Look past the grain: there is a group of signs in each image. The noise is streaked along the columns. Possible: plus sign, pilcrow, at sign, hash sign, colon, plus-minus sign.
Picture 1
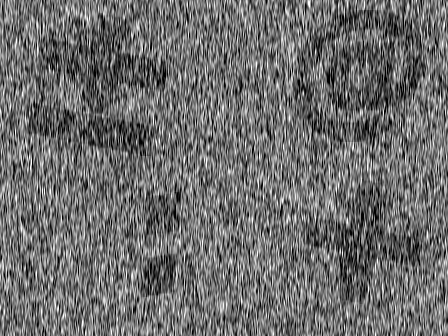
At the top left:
plus-minus sign
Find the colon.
bottom left
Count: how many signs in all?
4
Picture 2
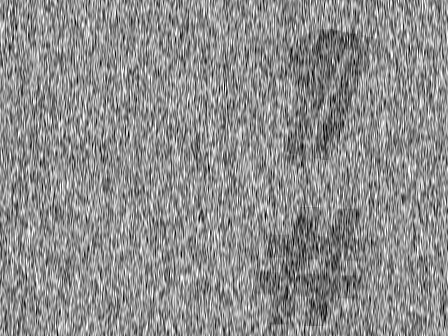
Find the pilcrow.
top right
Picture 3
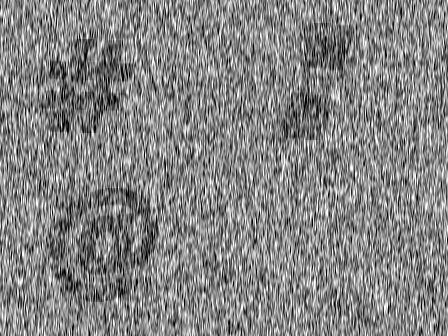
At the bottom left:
at sign
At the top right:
colon
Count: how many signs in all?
3
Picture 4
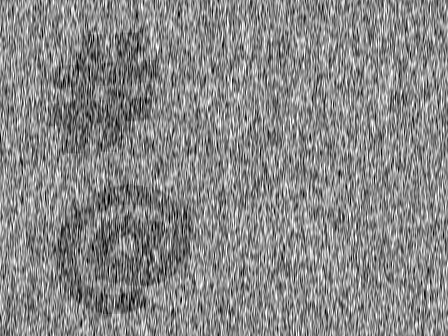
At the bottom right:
nothing
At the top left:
hash sign
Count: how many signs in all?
2
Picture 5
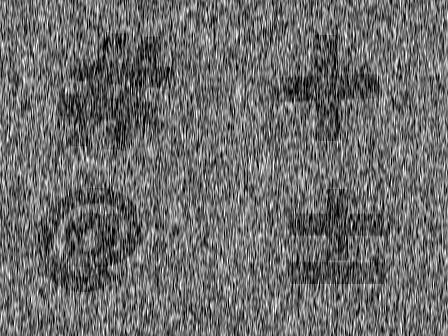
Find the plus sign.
top right
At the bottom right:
plus-minus sign
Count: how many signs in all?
4
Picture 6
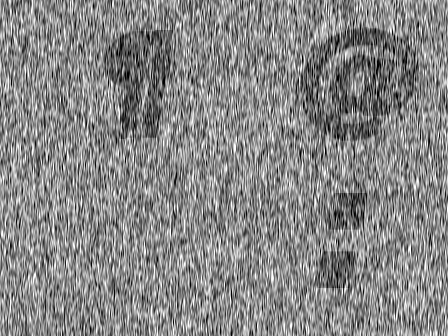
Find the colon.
bottom right
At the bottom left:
nothing
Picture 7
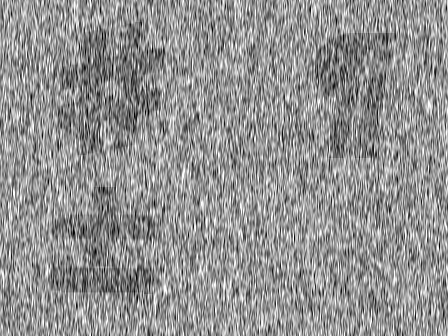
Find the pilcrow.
top right
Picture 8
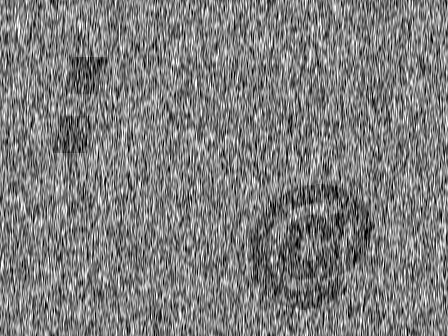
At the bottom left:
nothing
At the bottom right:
at sign
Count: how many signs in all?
2
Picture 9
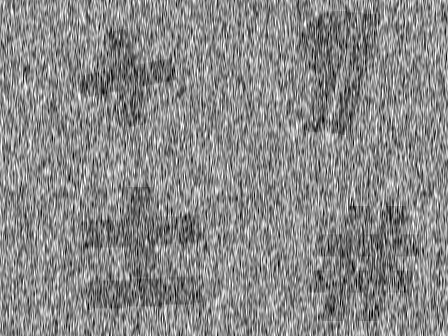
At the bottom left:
plus-minus sign
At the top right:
pilcrow
